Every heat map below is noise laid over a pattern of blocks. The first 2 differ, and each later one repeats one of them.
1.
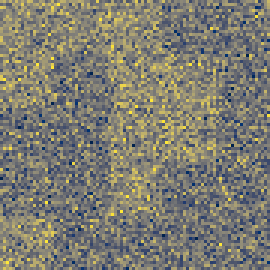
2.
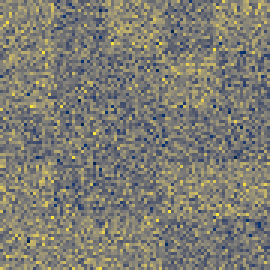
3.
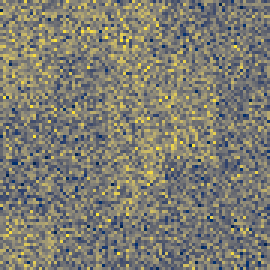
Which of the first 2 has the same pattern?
1
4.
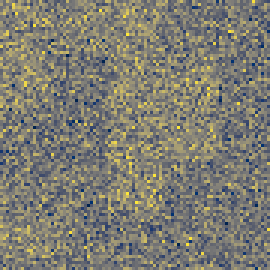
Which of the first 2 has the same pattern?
1
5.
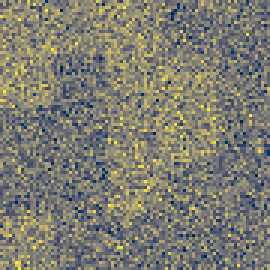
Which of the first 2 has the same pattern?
1
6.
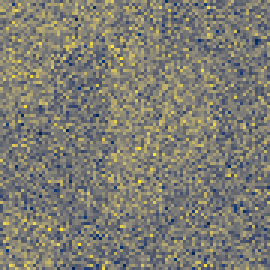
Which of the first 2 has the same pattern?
1
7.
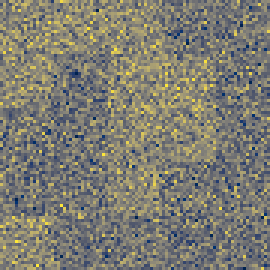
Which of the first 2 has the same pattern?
1
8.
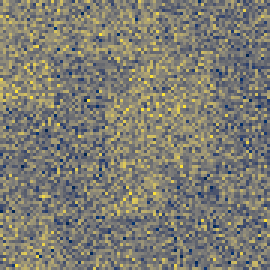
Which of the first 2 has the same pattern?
1
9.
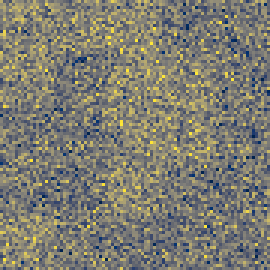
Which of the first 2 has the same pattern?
1
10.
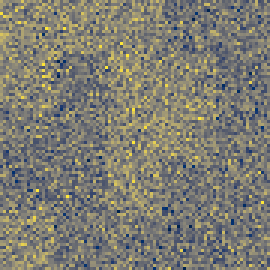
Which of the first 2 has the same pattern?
1
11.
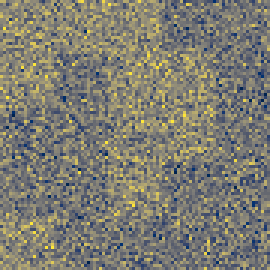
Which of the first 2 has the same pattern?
1
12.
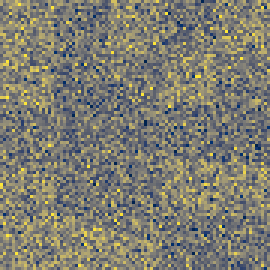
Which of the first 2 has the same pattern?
2
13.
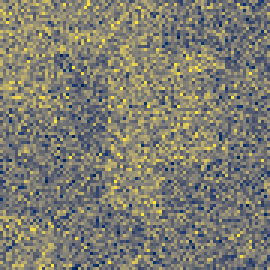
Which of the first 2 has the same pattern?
1
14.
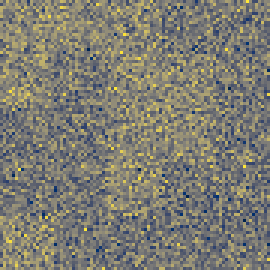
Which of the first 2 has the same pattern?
1
